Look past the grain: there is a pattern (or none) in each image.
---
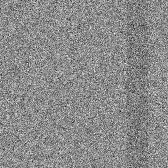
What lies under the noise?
one band of columns
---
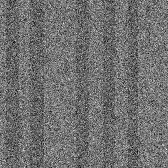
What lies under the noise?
bands of columns
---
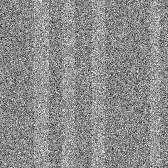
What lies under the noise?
bands of columns
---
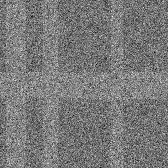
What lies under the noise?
bands of rows crossing bands of columns
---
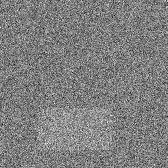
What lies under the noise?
one block
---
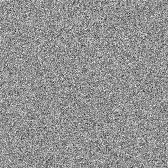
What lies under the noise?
only noise
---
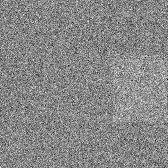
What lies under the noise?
one block
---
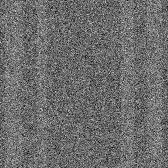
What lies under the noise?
bands of columns
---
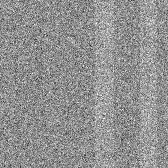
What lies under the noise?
bands of columns
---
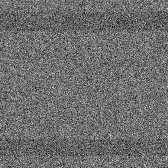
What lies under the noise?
bands of rows
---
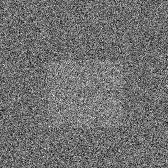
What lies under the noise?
one block
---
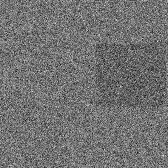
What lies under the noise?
one block
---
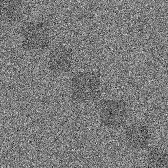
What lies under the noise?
blocks along the diagonal
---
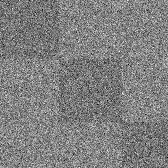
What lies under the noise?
blocks along the diagonal
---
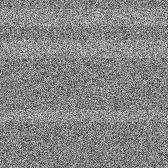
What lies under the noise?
bands of rows
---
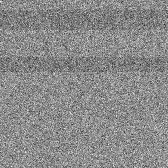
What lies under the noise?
bands of rows
